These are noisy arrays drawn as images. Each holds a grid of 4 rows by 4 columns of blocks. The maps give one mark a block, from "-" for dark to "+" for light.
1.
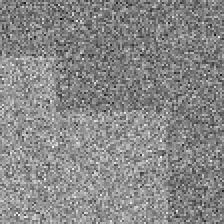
----
+---
+++-
+++-
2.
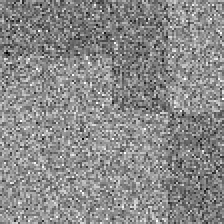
---+
++-+
+++-
+++-
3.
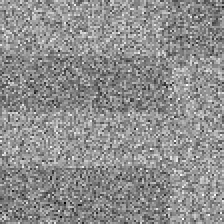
+++-
---+
++++
---+
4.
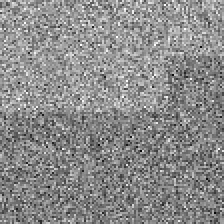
++++
+++-
----
----
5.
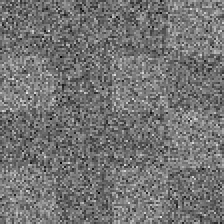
---+
+-+-
---+
+-+-
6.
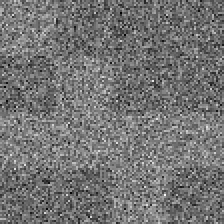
+---
-+--
++++
--+-
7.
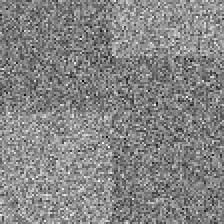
--++
----
++--
++--
